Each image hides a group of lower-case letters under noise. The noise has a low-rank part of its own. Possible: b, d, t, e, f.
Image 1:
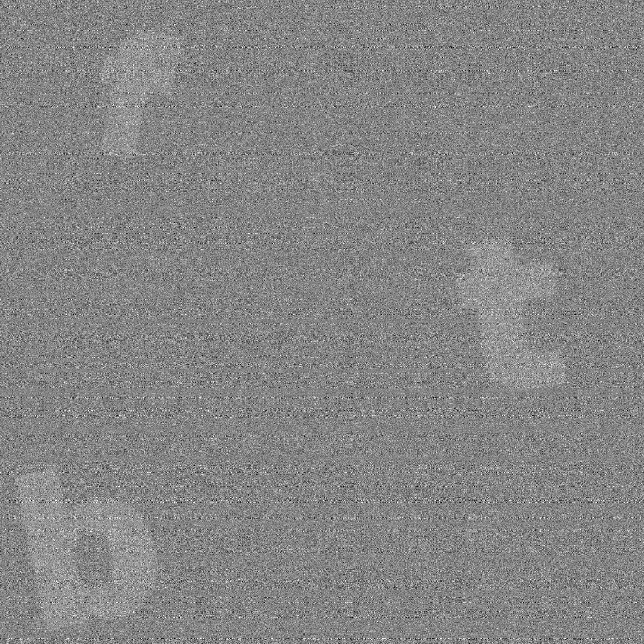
top left: f; middle right: t; bottom left: b
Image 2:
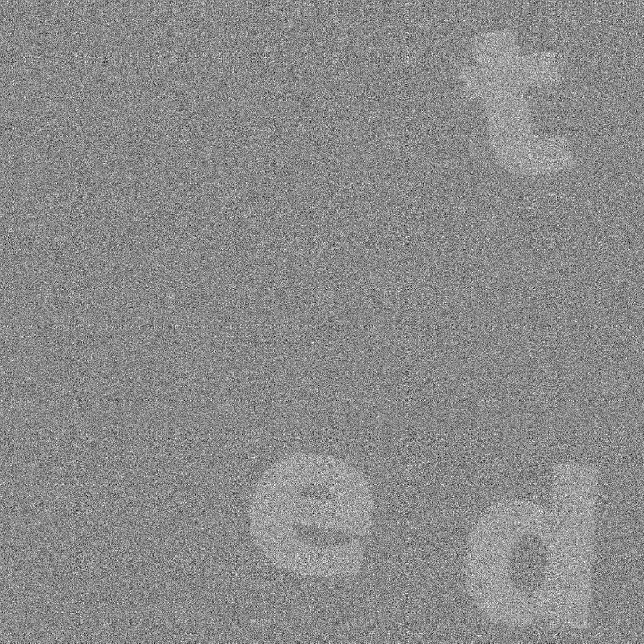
top right: t; bottom middle: e; bottom right: d
